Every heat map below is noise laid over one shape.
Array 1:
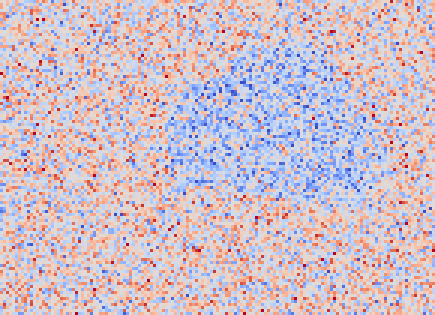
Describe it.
blue cloud
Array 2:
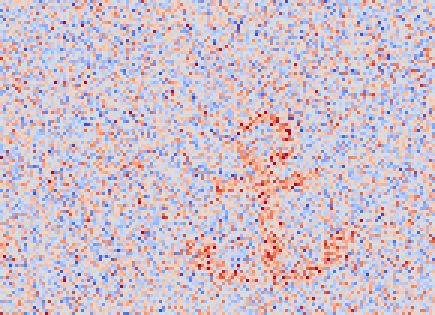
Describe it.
red anchor
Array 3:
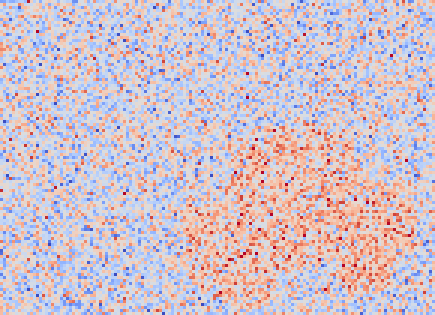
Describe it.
red car
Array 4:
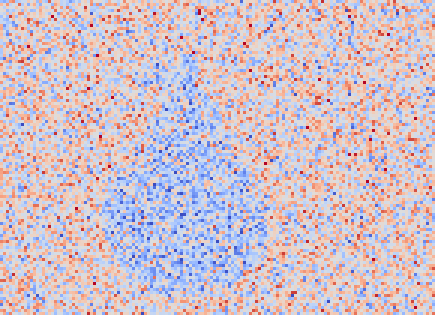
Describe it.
blue pear
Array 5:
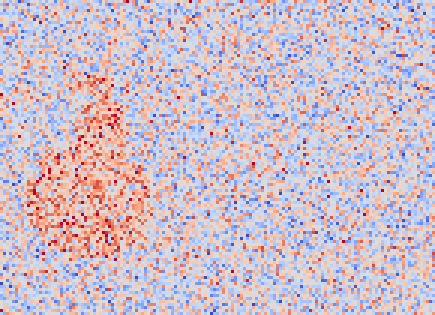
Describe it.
red pear
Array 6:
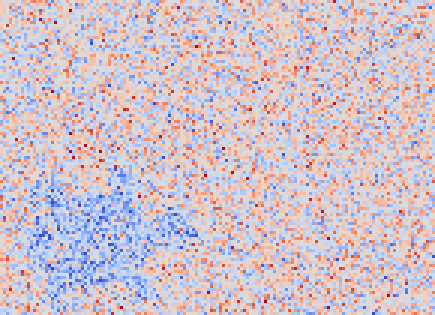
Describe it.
blue turtle, bottom left
